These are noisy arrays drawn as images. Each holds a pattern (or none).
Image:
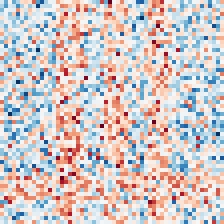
bands of rows crossing bands of columns
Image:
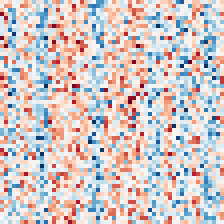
bands of columns
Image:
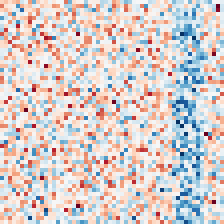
one band of columns
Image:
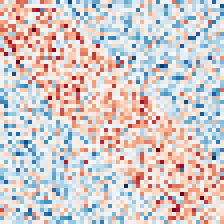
a diagonal band
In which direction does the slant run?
top left to bottom right
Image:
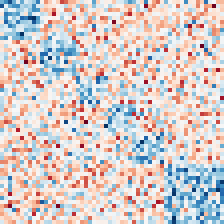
blocks along the diagonal
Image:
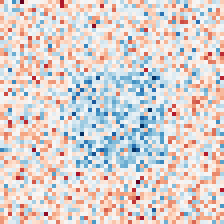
one block
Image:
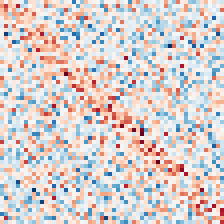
a diagonal band
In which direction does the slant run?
top left to bottom right
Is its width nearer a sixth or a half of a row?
a sixth
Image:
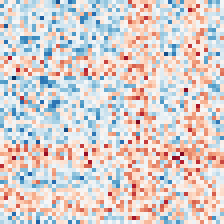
bands of rows crossing bands of columns
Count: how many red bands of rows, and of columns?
3 and 2
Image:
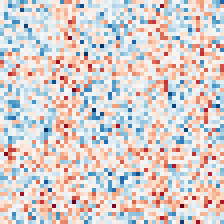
bands of rows crossing bands of columns
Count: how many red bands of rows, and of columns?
3 and 3
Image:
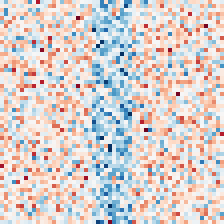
one band of columns
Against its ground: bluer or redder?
bluer
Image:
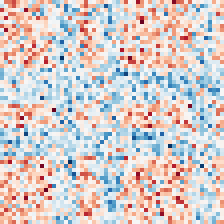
bands of rows crossing bands of columns
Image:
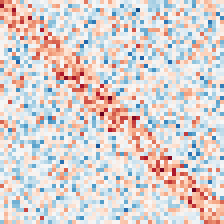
a diagonal band
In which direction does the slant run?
top left to bottom right
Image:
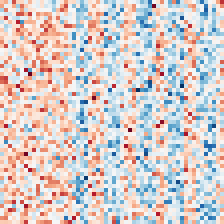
bands of columns
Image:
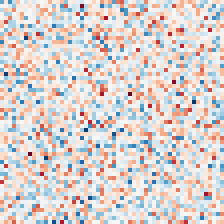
only noise
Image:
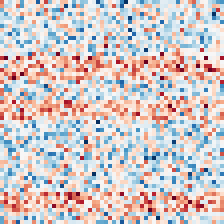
bands of rows
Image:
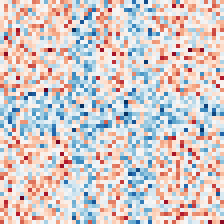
bands of rows crossing bands of columns
